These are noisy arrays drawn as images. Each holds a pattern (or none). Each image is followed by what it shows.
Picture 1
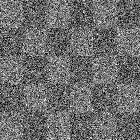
a checkerboard
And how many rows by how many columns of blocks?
5 by 6
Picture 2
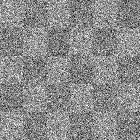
a checkerboard
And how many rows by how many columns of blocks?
5 by 6
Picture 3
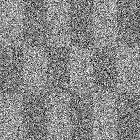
a checkerboard
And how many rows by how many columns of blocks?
3 by 6
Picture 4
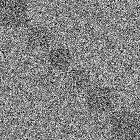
blocks along the diagonal
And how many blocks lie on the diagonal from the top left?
6
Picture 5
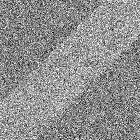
a diagonal band
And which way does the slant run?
bottom left to top right
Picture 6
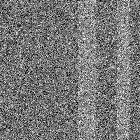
bands of columns
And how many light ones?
2
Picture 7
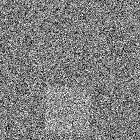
one block
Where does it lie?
bottom middle
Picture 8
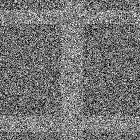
bands of rows crossing bands of columns
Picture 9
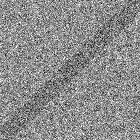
a diagonal band
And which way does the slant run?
bottom left to top right
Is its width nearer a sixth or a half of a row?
a sixth
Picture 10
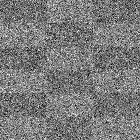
a checkerboard
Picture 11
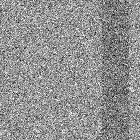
one band of columns
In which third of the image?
right
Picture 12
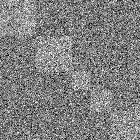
blocks along the diagonal
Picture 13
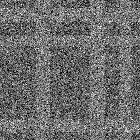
bands of rows crossing bands of columns
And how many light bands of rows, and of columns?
3 and 3
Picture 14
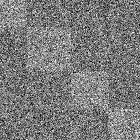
blocks along the diagonal
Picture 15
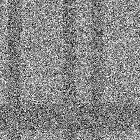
bands of rows crossing bands of columns
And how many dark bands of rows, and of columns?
1 and 3
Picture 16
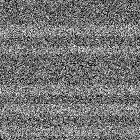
bands of rows
